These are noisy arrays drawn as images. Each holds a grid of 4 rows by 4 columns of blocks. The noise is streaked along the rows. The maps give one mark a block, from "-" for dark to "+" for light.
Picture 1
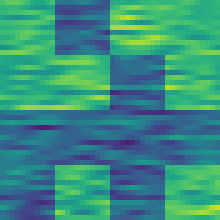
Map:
+ - + +
+ + - +
- - - -
- + - +
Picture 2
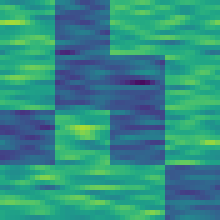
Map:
+ - + +
+ - - +
- + - +
+ + + -
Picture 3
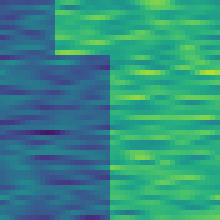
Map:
- + + +
- - + +
- - + +
- - + +
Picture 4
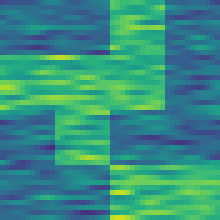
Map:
- - + -
+ + + -
- + - -
- - + +
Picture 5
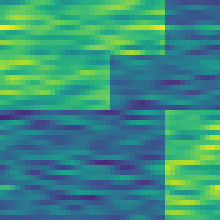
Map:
+ + + -
+ + - -
- - - +
- - - +
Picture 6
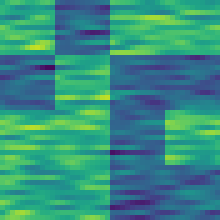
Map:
+ - + +
- + - -
+ + - +
+ + - -
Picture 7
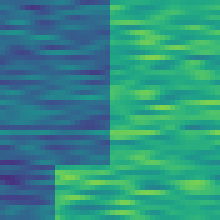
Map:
- - + +
- - + +
- - + +
- + + +
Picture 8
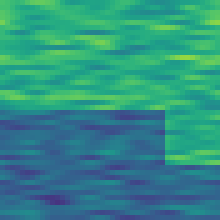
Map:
+ + + +
+ + + +
- - - +
- - - -
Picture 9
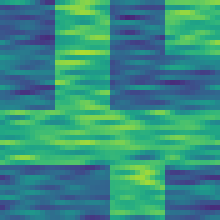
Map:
- + - +
- + - -
+ + + +
- - + -
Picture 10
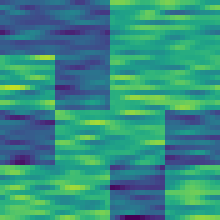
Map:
- - + +
+ - + +
- + + -
+ + - +
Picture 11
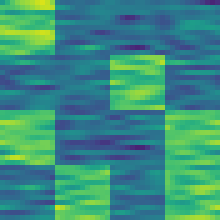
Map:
+ - - -
- - + -
+ - - +
- + - +
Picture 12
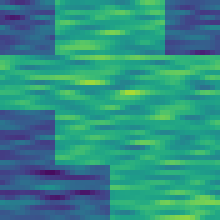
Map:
- + + -
+ + + +
- + + +
- - + +
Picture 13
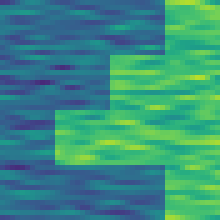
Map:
- - - +
- - + +
- + + +
- - - +
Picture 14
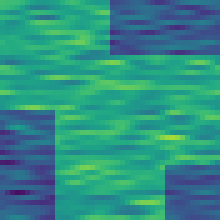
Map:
+ + - -
+ + + +
- + + +
- + + -
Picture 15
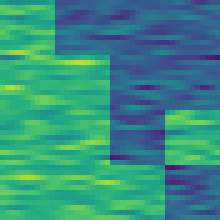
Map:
+ - - -
+ + - -
+ + - +
+ + + -
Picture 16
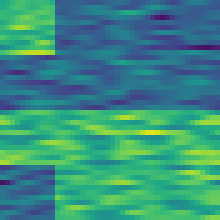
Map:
+ - - -
- - - -
+ + + +
- + + +
